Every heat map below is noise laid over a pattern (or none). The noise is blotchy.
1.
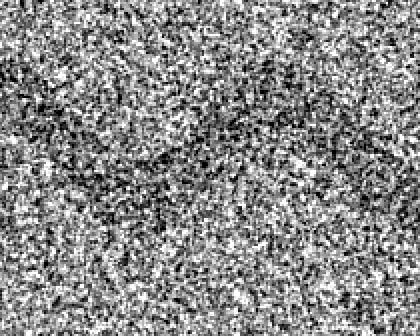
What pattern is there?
a wavy band
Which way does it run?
left to right
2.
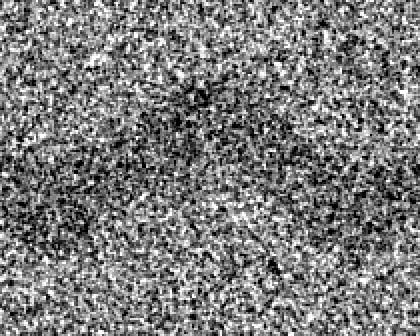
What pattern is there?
a wavy band
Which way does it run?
left to right
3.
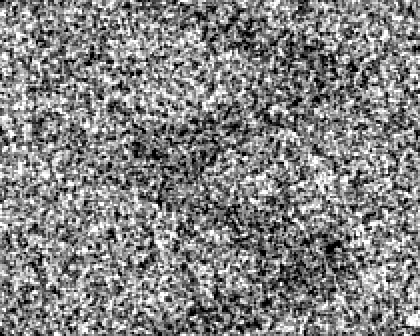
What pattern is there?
a wavy band
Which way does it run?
top to bottom
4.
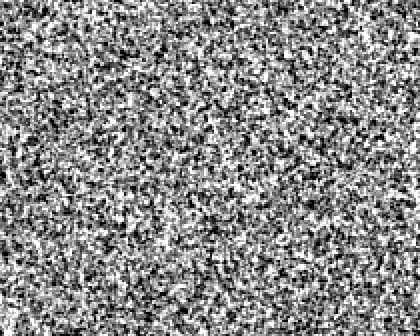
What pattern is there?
only noise
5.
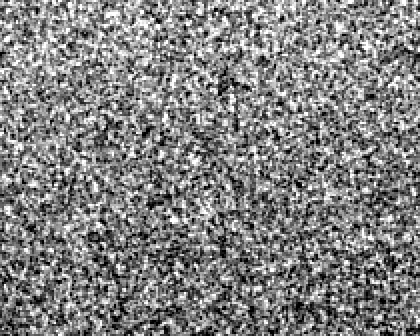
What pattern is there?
a smooth slope
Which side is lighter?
top
